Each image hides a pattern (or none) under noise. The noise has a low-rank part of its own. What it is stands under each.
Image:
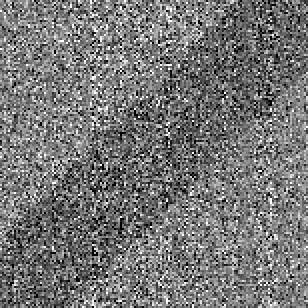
a diagonal band
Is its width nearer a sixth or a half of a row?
a half
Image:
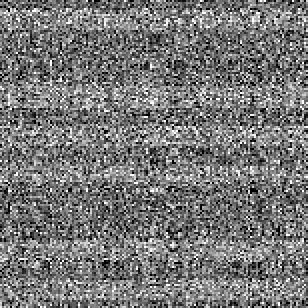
bands of rows
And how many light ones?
6
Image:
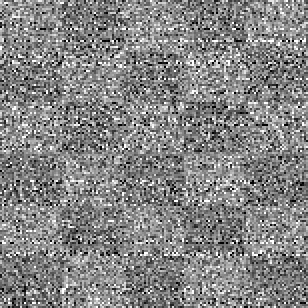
a checkerboard
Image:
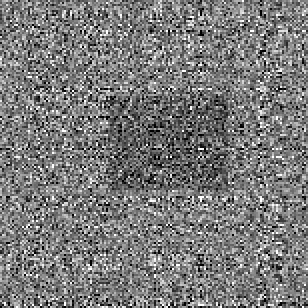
one block
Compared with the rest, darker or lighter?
darker
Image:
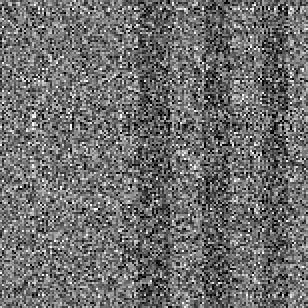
bands of columns
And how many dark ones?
3
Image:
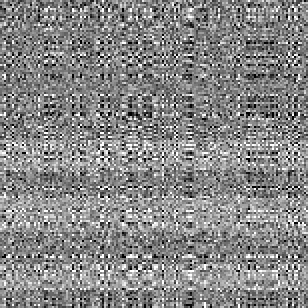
bands of rows
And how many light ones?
3
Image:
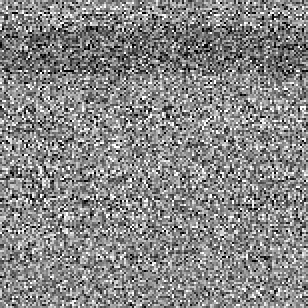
one band of rows
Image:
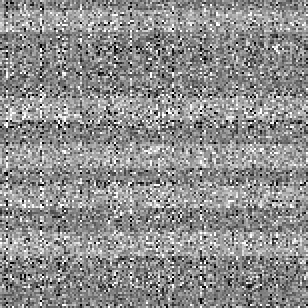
bands of rows
